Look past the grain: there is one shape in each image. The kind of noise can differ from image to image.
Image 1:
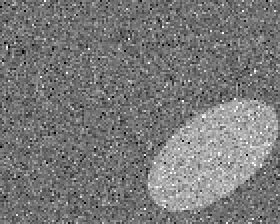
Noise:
heavy tails
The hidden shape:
ellipse
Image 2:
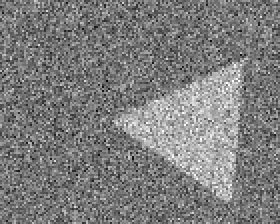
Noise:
independent entries
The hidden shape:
triangle
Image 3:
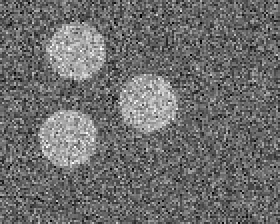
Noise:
low rank plus noise
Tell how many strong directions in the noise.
one
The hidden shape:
three dots
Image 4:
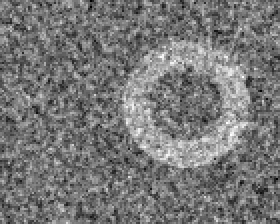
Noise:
blotchy
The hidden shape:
ring
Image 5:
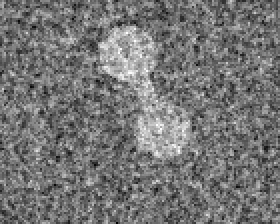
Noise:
blotchy
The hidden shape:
dumbbell
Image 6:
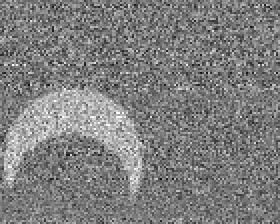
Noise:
rows of uneven size
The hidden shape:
crescent
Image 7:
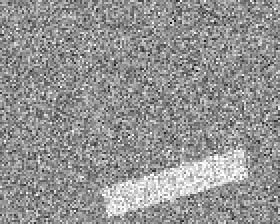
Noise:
independent entries
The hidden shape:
bar
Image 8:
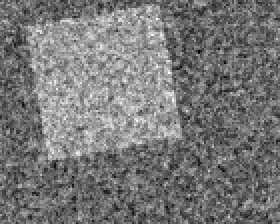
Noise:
blotchy
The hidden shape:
square
